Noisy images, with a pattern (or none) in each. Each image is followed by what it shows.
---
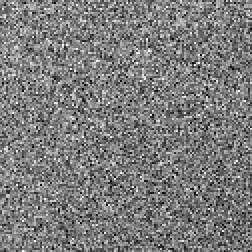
a smooth slope
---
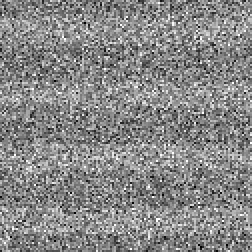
horizontal stripes
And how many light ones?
4
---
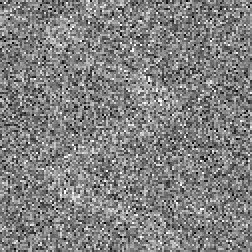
a wavy band
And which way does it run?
top to bottom
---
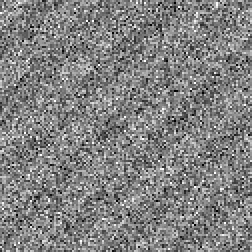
diagonal stripes
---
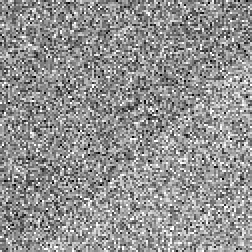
a sharp edge
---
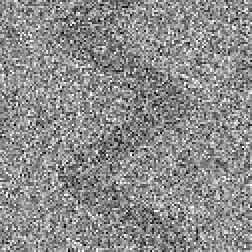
a wavy band
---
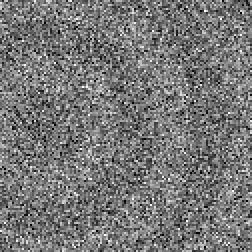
rings round one point
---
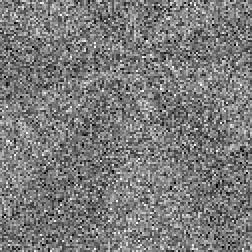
spokes from one point
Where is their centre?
top middle
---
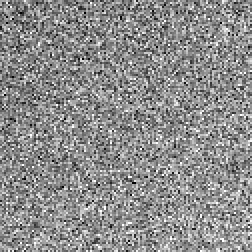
a smooth slope
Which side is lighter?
bottom right
